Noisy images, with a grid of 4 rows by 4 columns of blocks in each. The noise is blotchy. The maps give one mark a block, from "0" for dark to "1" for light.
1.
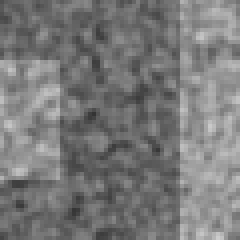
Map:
0 0 0 1
1 0 0 1
1 0 0 1
0 0 0 1
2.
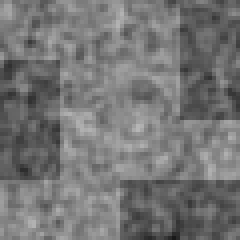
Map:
1 1 1 0
0 1 1 0
0 1 1 1
1 1 0 0
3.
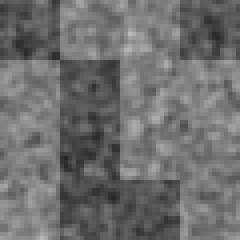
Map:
0 1 1 0
1 0 1 1
1 0 1 1
1 0 0 1
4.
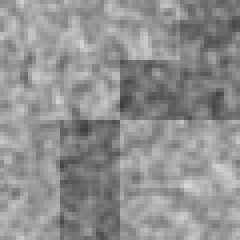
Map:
1 1 1 0
1 1 0 0
1 0 1 1
1 0 1 1
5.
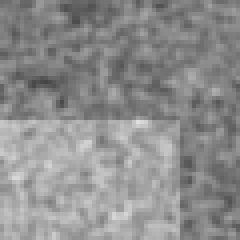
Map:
0 0 0 0
0 0 0 0
1 1 1 0
1 1 1 0
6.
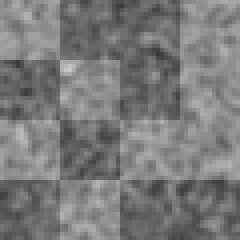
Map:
1 0 0 1
0 1 0 1
1 0 1 1
0 1 0 0
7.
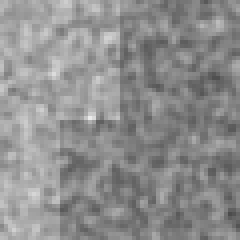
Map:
1 1 0 0
1 1 0 0
1 0 0 0
1 0 0 0
